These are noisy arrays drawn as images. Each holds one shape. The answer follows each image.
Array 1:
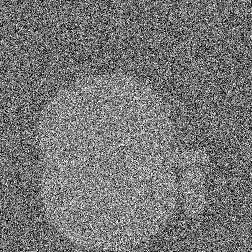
light apple
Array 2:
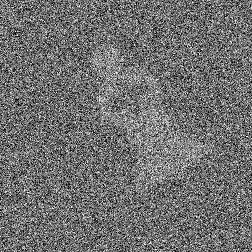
light chess bishop
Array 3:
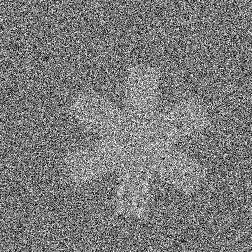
light asterisk
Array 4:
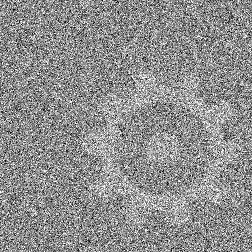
light gear
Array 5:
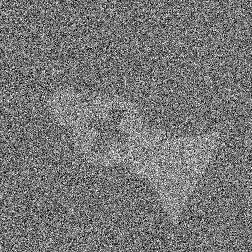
light chess bishop
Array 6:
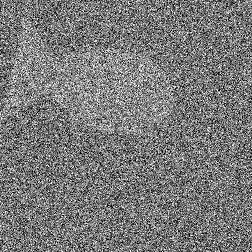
light fish
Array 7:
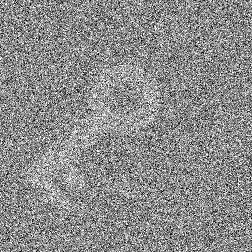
light key
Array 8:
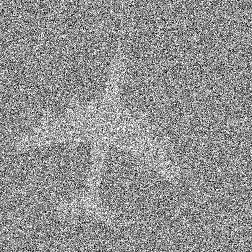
light airplane
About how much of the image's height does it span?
two thirds
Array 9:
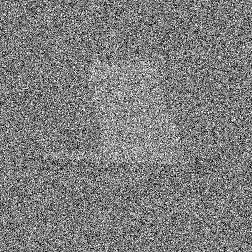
light flag
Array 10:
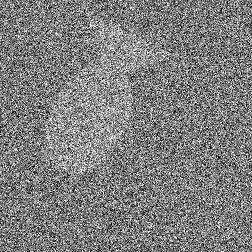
light fish
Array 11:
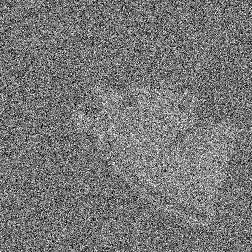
light chess knight
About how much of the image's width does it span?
two thirds
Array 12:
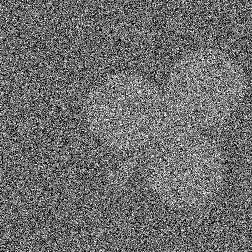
light club
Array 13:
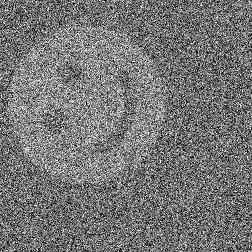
light smiling face
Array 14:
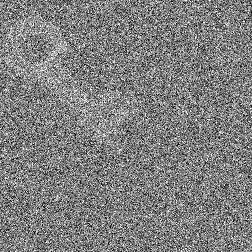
light key
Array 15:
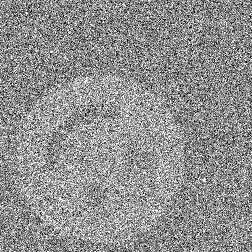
light smiling face
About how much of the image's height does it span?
two thirds
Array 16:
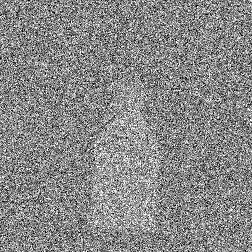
light bottle
